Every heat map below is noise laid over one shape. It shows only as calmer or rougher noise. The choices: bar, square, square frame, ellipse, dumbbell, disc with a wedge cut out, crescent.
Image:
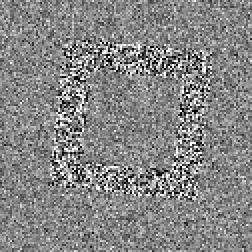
square frame
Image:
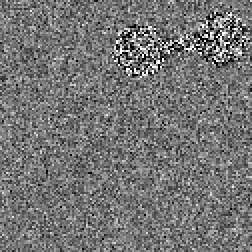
dumbbell
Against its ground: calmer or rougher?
rougher
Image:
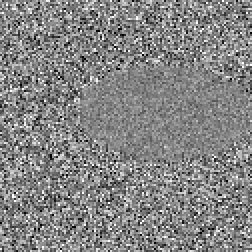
ellipse
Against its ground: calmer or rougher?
calmer
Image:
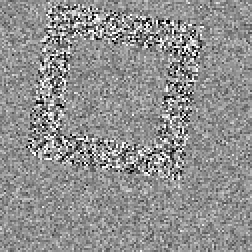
square frame
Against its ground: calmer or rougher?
rougher
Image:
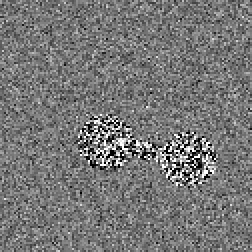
dumbbell
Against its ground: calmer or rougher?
rougher
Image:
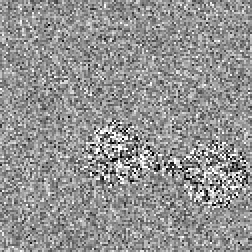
dumbbell
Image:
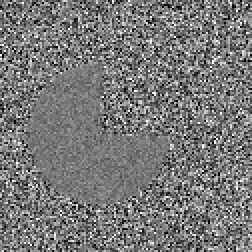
disc with a wedge cut out
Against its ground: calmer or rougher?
calmer
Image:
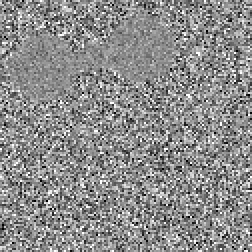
dumbbell
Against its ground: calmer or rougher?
calmer
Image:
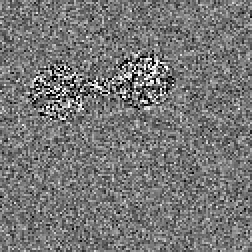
dumbbell
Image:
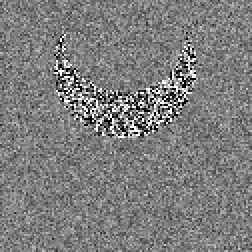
crescent
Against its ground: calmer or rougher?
rougher
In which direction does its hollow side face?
up
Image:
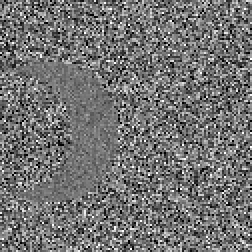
crescent
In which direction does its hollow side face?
left
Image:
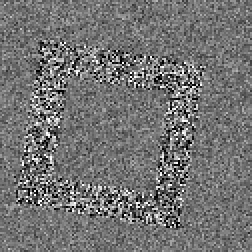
square frame
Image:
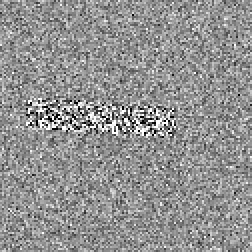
bar
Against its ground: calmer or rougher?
rougher
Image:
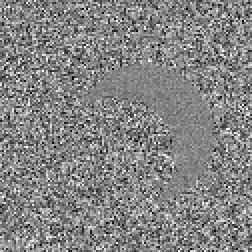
crescent
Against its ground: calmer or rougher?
calmer
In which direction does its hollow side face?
down and left
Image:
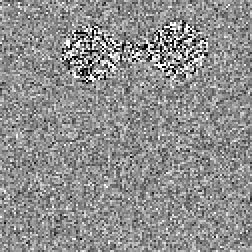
dumbbell
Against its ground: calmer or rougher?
rougher
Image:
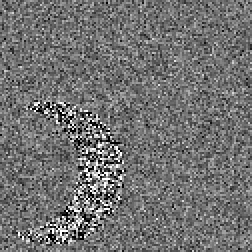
crescent
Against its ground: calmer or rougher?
rougher
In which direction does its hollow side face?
left
